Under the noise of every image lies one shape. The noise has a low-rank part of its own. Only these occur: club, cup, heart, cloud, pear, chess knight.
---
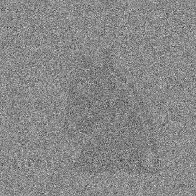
dark chess knight
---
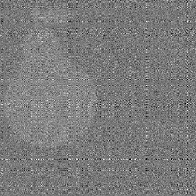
light pear
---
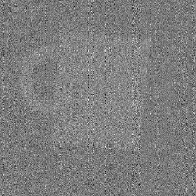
light cup
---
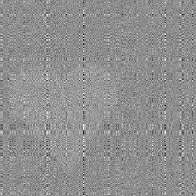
light heart
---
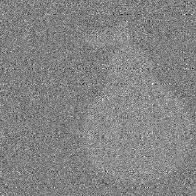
light pear
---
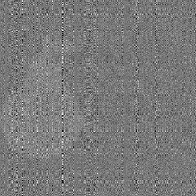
light pear
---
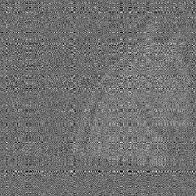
light chess knight
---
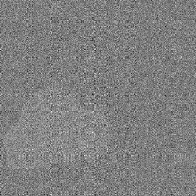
light cloud
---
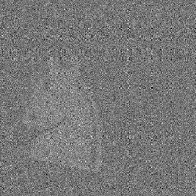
light chess knight
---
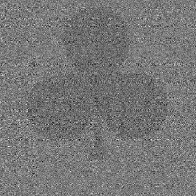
dark club
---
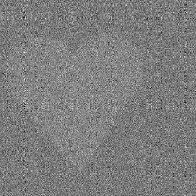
light heart
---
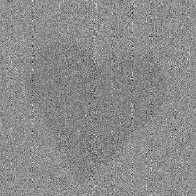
dark heart
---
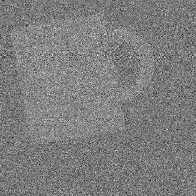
light cup
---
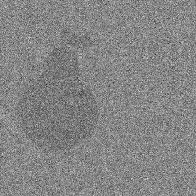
dark pear
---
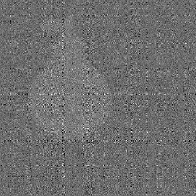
light pear
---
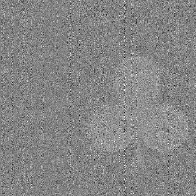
light club
